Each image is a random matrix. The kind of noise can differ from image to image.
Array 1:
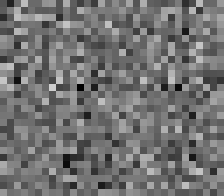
low rank plus noise
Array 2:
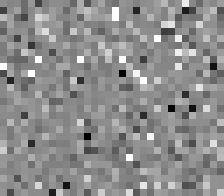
heavy tails
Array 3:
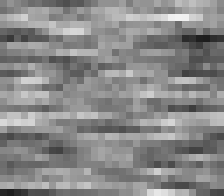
streaked along the rows
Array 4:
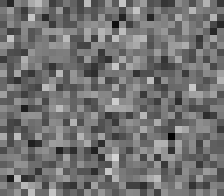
independent entries
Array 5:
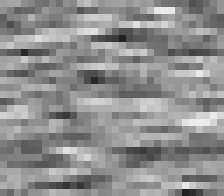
streaked along the rows
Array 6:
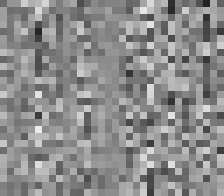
columns of uneven size
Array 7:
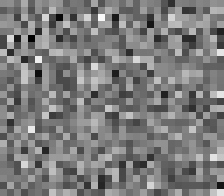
low rank plus noise
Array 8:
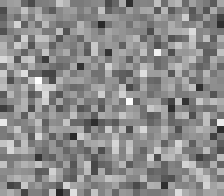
independent entries
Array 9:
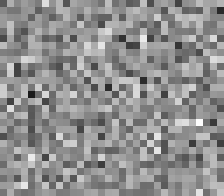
low rank plus noise
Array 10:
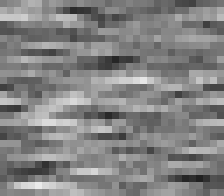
streaked along the rows
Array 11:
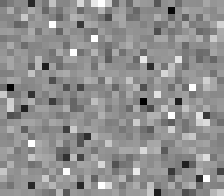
heavy tails
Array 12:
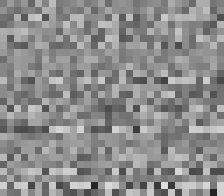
rows of uneven size
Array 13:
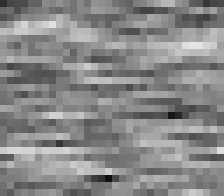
streaked along the rows
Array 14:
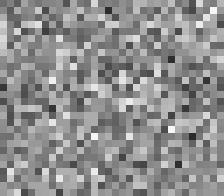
independent entries
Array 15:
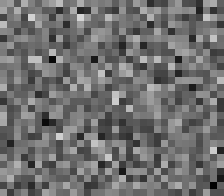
independent entries
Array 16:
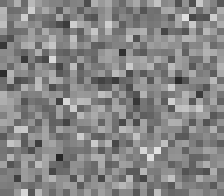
independent entries
